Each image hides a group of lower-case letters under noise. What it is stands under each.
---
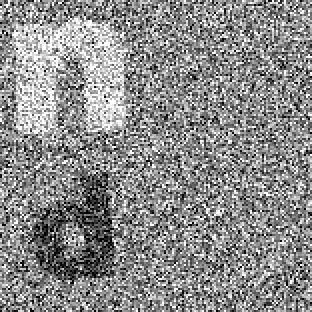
top left: light n; bottom left: dark d
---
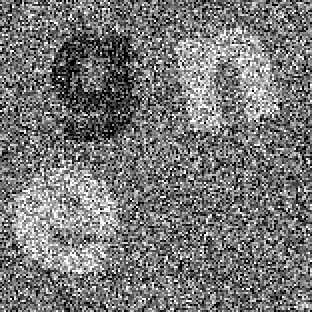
top left: dark g; top right: light n; bottom left: light e
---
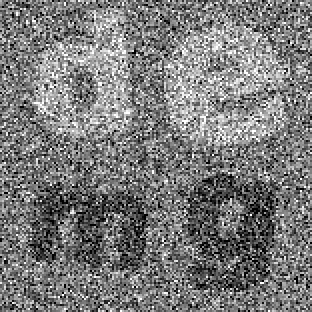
top left: light d; top right: light e; bottom left: dark m; bottom right: dark g
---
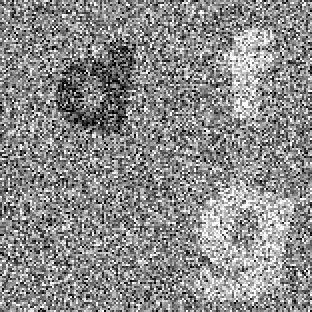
top left: dark d; top right: light f; bottom right: light g
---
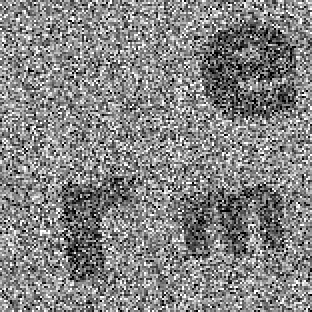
top right: dark e; bottom left: dark r; bottom right: dark m
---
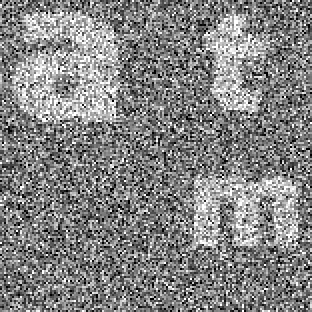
top left: light a; top right: light t; bottom right: light m
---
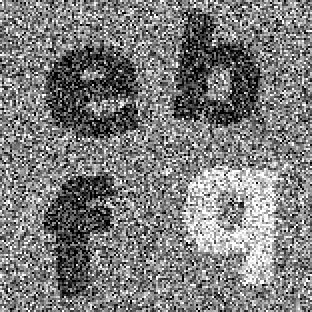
top left: dark e; top right: dark b; bottom left: dark f; bottom right: light q
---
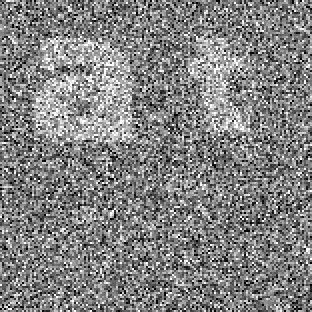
top left: light a; top right: light t
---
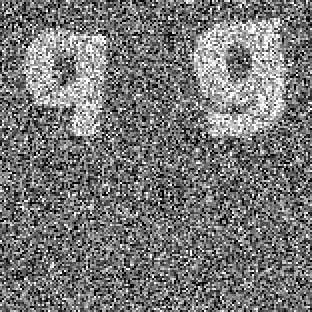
top left: light q; top right: light g
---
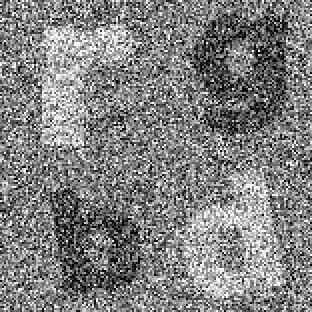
top left: light r; top right: dark g; bottom left: dark b; bottom right: light d
